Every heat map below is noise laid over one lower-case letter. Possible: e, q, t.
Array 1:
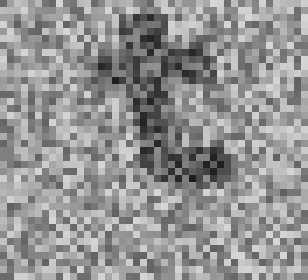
t
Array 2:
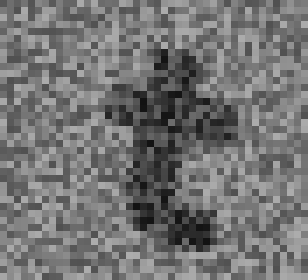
t
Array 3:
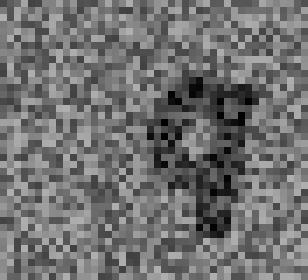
q
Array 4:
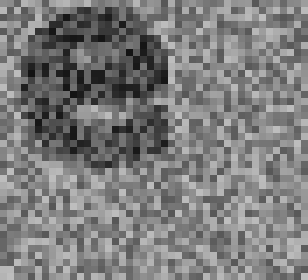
e
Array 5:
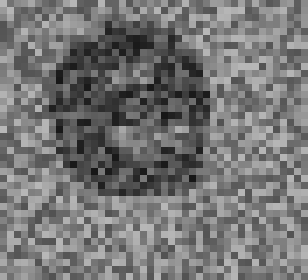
e
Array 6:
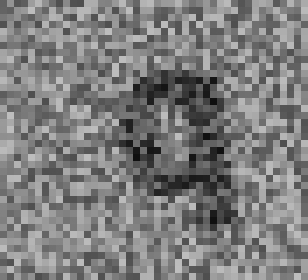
q
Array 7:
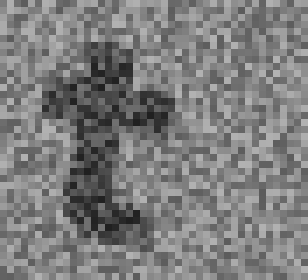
t
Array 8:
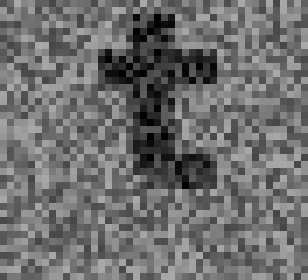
t
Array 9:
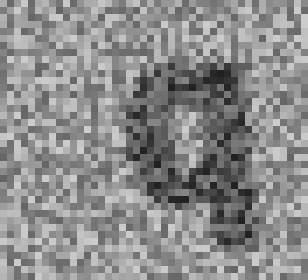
q
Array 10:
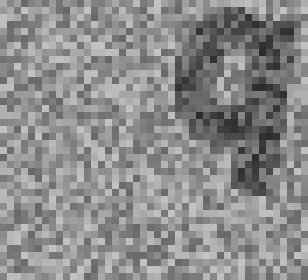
q
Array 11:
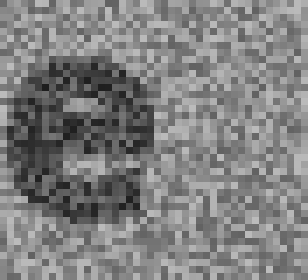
e
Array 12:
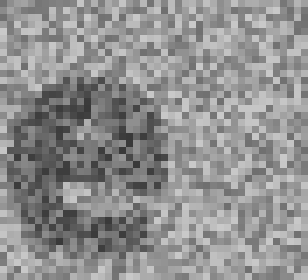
e
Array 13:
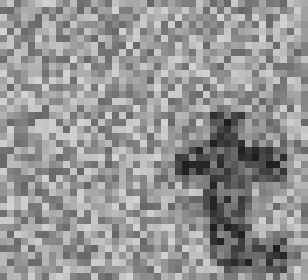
t
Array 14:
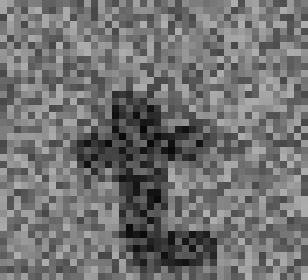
t
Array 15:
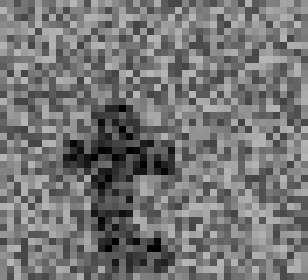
t
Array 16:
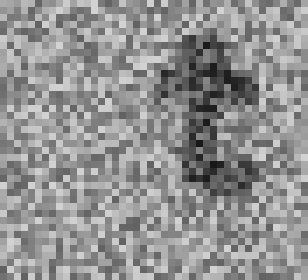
t
